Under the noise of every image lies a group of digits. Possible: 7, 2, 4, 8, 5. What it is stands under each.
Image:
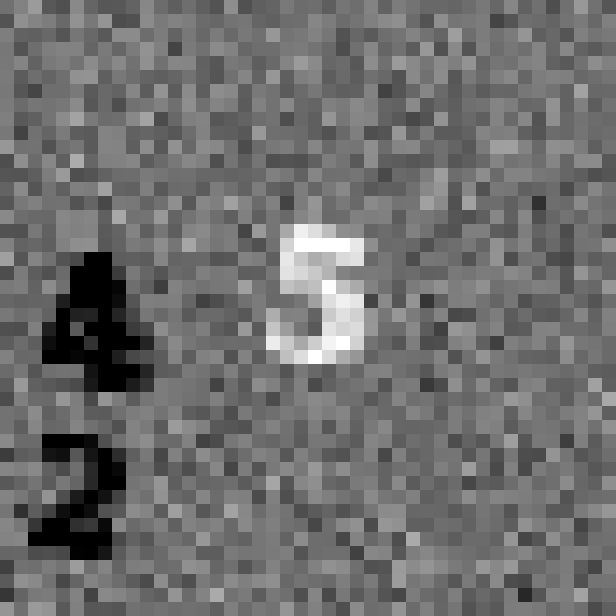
middle left: dark 4; centre: light 5; bottom left: dark 2
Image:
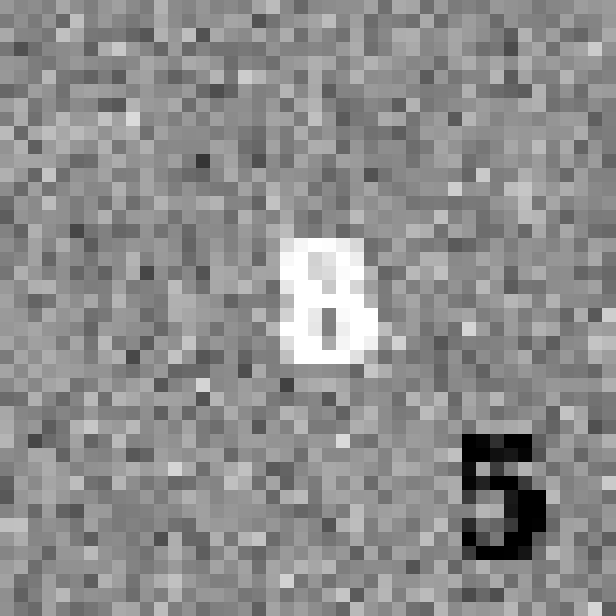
centre: light 8; bottom right: dark 5
